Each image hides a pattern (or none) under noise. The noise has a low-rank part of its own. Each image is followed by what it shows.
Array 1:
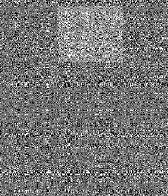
one block
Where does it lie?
top middle
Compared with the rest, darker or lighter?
lighter
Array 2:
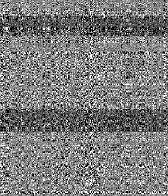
bands of rows
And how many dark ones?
2
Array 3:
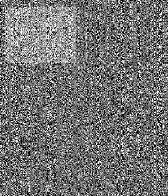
one block
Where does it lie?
top left
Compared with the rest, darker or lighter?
lighter
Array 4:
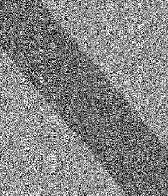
a diagonal band
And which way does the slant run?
top left to bottom right
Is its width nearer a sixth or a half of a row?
a half
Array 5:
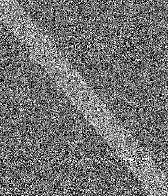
a diagonal band
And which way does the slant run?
top left to bottom right
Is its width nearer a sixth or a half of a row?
a sixth
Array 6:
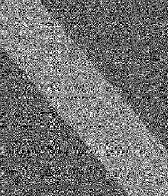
a diagonal band
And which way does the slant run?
top left to bottom right
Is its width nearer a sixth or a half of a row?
a half
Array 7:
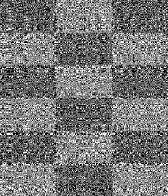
a checkerboard
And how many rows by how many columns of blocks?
6 by 3
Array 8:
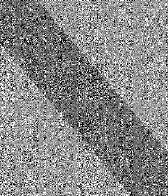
a diagonal band
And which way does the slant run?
top left to bottom right
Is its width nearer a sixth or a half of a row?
a half
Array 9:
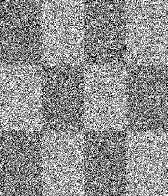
a checkerboard
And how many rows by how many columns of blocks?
3 by 4
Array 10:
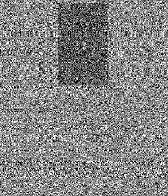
one block
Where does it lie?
top middle
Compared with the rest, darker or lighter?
darker
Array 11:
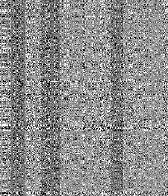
bands of columns
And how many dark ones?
3
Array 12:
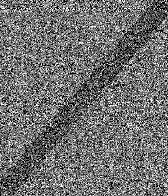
a diagonal band
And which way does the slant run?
bottom left to top right
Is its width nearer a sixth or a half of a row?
a sixth
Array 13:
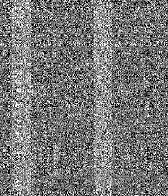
bands of columns
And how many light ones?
2
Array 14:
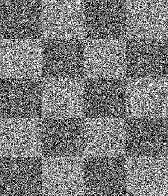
a checkerboard
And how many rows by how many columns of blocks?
5 by 4
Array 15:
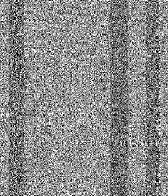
bands of columns
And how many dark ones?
3
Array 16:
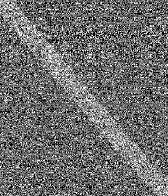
a diagonal band
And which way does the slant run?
top left to bottom right
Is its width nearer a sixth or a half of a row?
a sixth
